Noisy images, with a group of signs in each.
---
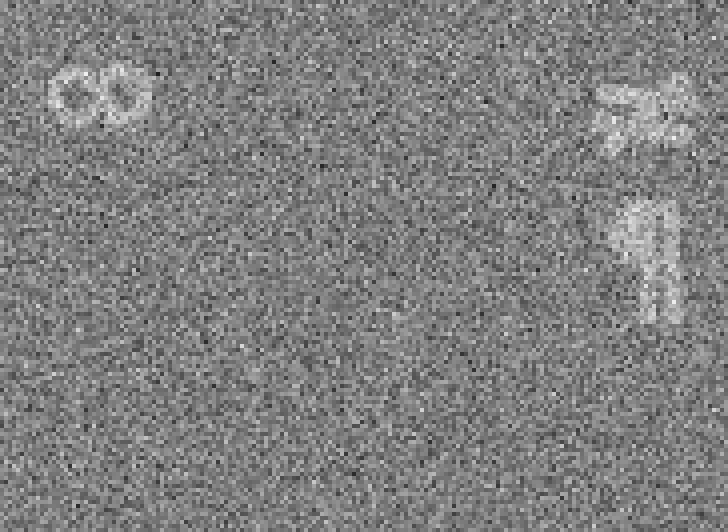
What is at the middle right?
pilcrow
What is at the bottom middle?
nothing
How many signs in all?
3
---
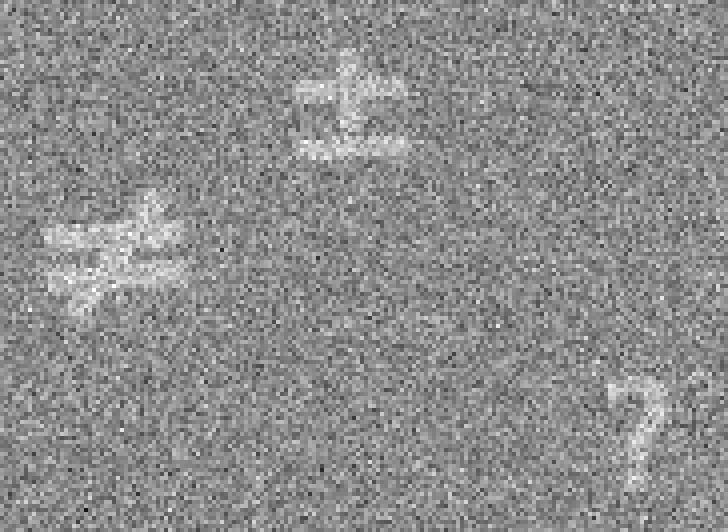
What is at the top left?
nothing
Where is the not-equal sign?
middle left
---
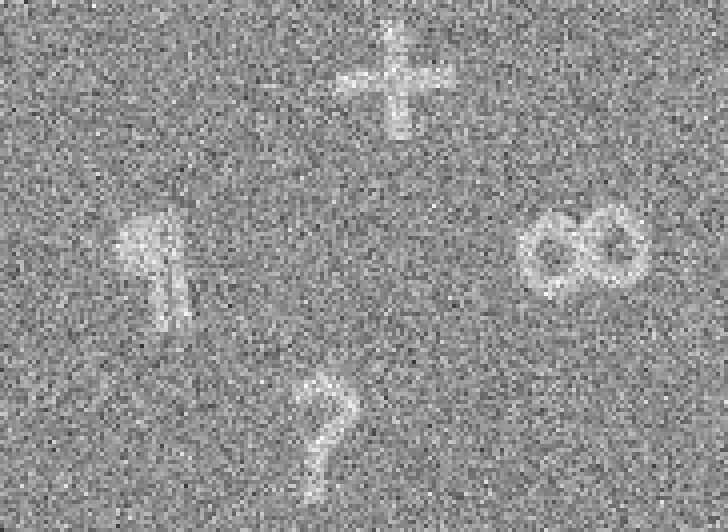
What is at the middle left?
pilcrow
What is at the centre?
nothing
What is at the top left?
nothing
